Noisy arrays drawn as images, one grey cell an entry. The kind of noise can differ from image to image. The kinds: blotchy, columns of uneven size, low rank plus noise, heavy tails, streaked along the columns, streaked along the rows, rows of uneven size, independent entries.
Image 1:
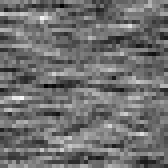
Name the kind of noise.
streaked along the rows
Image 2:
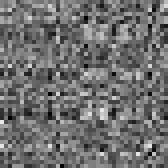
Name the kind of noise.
low rank plus noise
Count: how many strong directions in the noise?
one
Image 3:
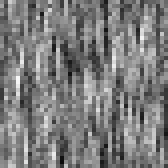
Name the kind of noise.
streaked along the columns
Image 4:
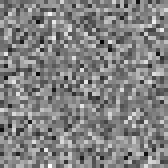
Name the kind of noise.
independent entries
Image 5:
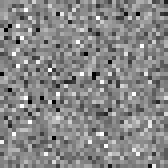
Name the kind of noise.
heavy tails
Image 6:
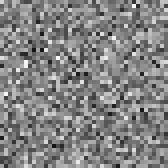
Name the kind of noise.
independent entries
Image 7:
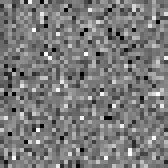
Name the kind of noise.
heavy tails
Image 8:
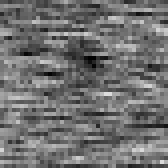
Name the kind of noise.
streaked along the rows
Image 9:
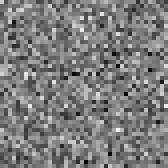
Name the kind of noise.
independent entries
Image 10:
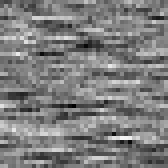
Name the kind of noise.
streaked along the rows
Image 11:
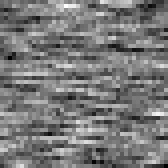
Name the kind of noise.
streaked along the rows
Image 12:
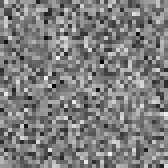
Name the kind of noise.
independent entries
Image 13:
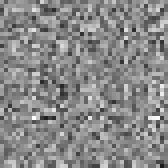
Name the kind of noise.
low rank plus noise
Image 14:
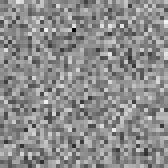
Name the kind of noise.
independent entries
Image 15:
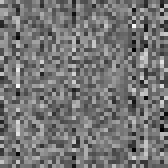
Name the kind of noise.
columns of uneven size
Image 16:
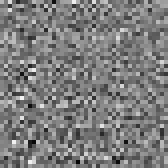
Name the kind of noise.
low rank plus noise
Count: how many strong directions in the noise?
three or four
